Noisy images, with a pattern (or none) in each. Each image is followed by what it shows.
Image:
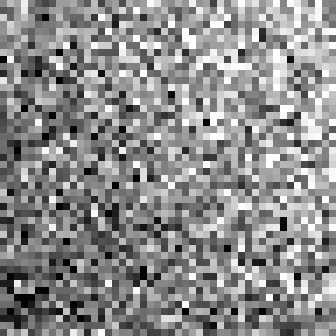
a smooth slope
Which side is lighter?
top right
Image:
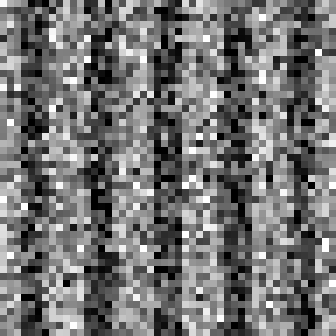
vertical stripes
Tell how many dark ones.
5
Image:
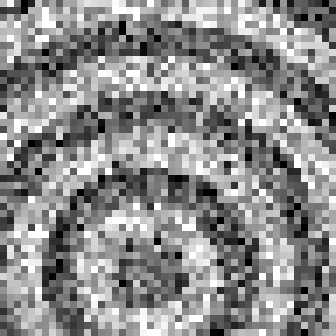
rings round one point
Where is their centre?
bottom middle
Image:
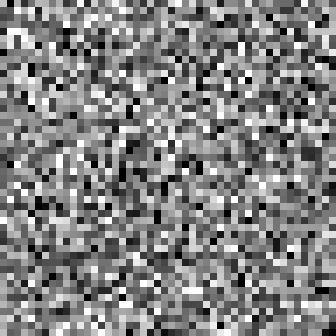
only noise
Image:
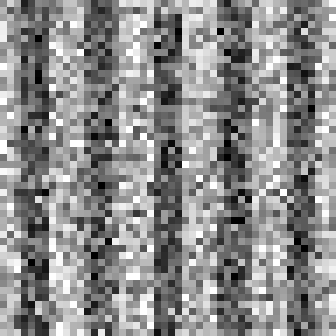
vertical stripes
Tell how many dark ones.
5
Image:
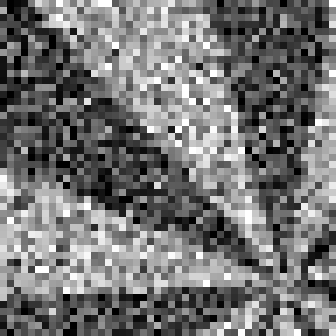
spokes from one point
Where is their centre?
bottom right
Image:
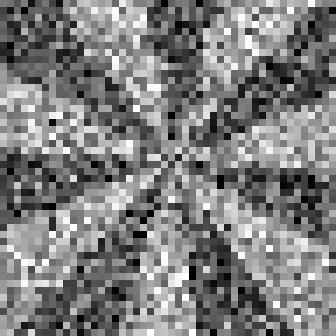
spokes from one point
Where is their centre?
centre
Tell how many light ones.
7
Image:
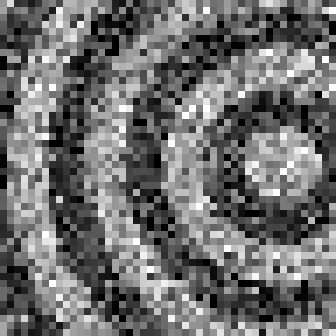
rings round one point
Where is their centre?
middle right
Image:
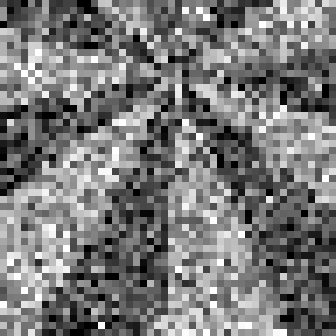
spokes from one point
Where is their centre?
top middle
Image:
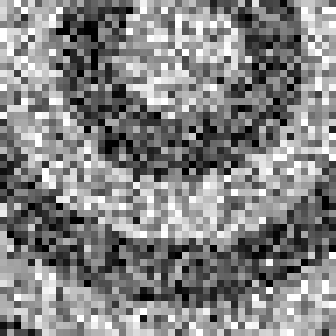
rings round one point
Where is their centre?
top middle
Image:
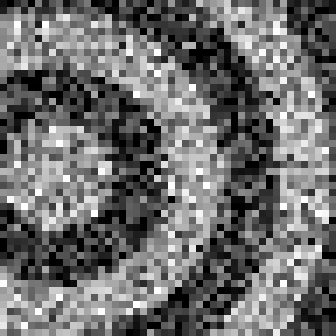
rings round one point
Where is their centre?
middle left
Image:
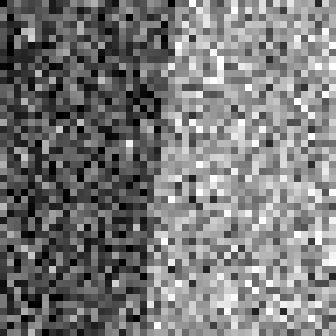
a sharp edge
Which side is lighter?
right
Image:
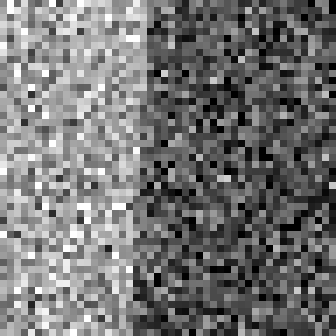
a sharp edge
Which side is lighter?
left
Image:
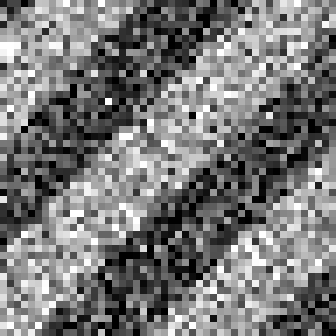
diagonal stripes
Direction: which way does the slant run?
bottom left to top right
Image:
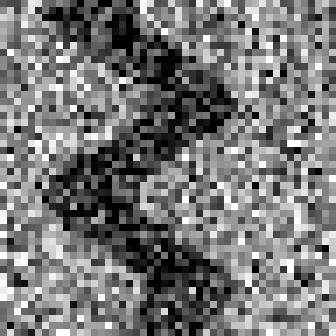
a wavy band
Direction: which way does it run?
top to bottom
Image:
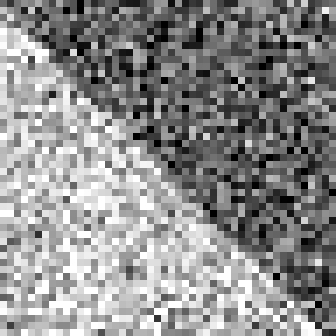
a sharp edge
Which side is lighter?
bottom left
